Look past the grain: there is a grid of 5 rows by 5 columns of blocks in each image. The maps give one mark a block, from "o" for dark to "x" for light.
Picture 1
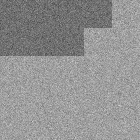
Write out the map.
oooox
oooxx
xxxxx
xxxxx
xxxxx
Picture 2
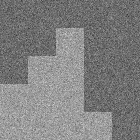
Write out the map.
ooooo
ooxoo
oxxoo
xxxoo
xxxxo
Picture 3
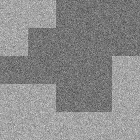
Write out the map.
xxooo
xoooo
oooox
xxoox
xxxxx
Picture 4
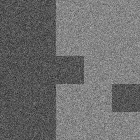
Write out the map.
ooxxx
ooxxx
oooxx
ooxxo
ooxxx
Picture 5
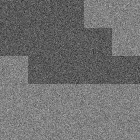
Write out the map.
oooxx
oooox
xoooo
xxxxx
xxxxx
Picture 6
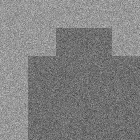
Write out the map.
xxxxx
xxoox
xoooo
xoooo
xoooo
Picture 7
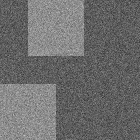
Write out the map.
oxxoo
oxxoo
ooooo
xxooo
xxooo
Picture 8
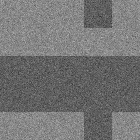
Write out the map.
xxxox
xxxxx
ooooo
ooooo
xxxox
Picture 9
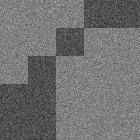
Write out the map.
xxxoo
xxoxx
xoxxx
ooxxx
ooxxx
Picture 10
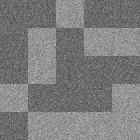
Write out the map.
ooxoo
oxoxx
oxooo
xooox
oxxxx
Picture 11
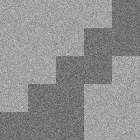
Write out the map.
xxxxo
xxxoo
xxoox
xooxx
oooxx
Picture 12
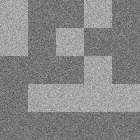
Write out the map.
xooxo
xoxoo
oooxo
oxxxx
ooooo
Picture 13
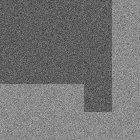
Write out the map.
oooox
oooox
oooox
xxxox
xxxxx
